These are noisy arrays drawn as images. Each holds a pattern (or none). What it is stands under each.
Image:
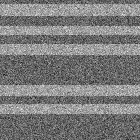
bands of rows
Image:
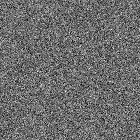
only noise
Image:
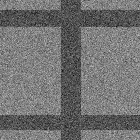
bands of rows crossing bands of columns
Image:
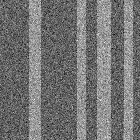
bands of columns
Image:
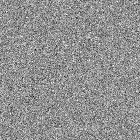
only noise
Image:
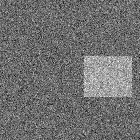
one block
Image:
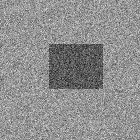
one block
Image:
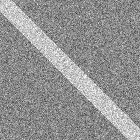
a diagonal band
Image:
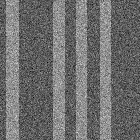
bands of columns
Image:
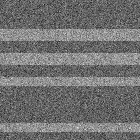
bands of rows
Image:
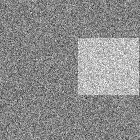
one block
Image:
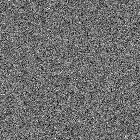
only noise
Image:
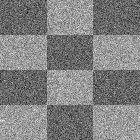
a checkerboard
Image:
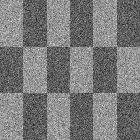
a checkerboard
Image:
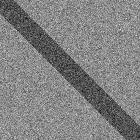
a diagonal band
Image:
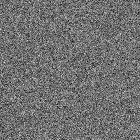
only noise
